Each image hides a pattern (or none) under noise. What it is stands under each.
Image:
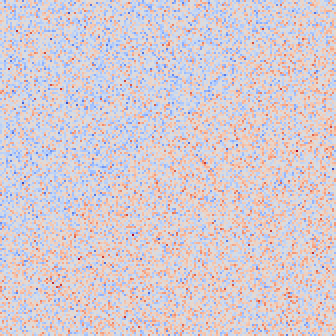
a sharp edge
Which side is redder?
bottom right
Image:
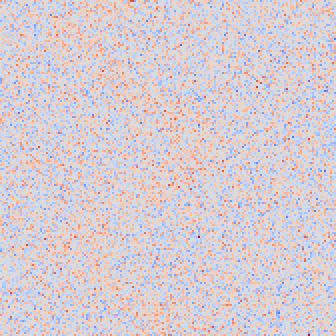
a wavy band
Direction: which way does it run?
top to bottom
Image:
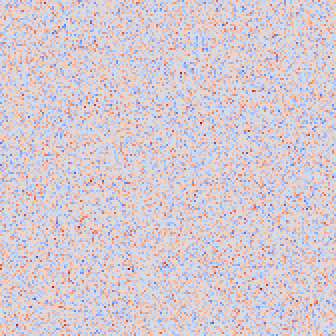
only noise
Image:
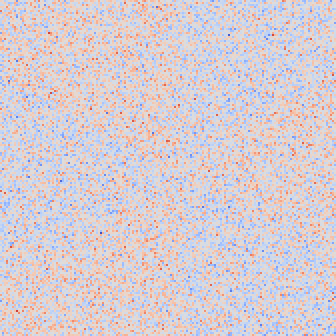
spokes from one point
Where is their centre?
centre
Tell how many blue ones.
3
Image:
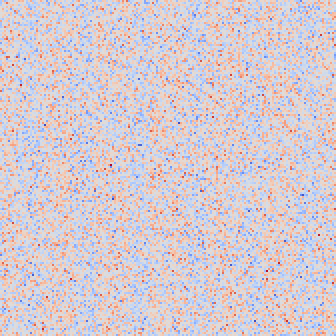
vertical stripes
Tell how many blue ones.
6
